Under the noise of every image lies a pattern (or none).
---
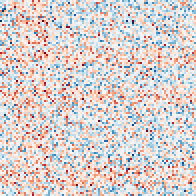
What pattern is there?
bands of rows crossing bands of columns
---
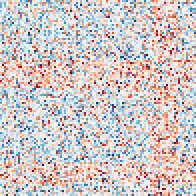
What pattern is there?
bands of rows crossing bands of columns
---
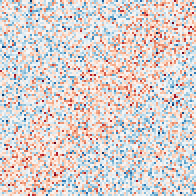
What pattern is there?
a diagonal band
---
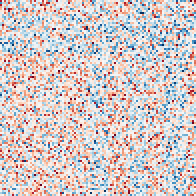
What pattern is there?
bands of rows crossing bands of columns
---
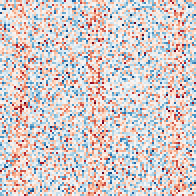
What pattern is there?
bands of columns
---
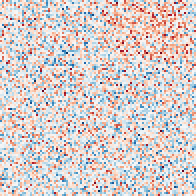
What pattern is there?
one block
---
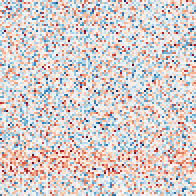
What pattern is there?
one band of rows
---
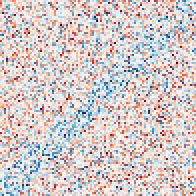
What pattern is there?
a diagonal band
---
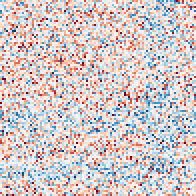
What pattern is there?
bands of rows crossing bands of columns
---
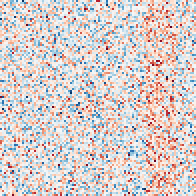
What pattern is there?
one band of columns
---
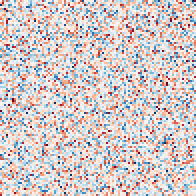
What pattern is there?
only noise
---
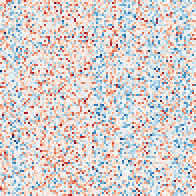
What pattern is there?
bands of columns
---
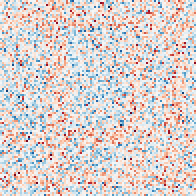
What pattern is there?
bands of rows crossing bands of columns
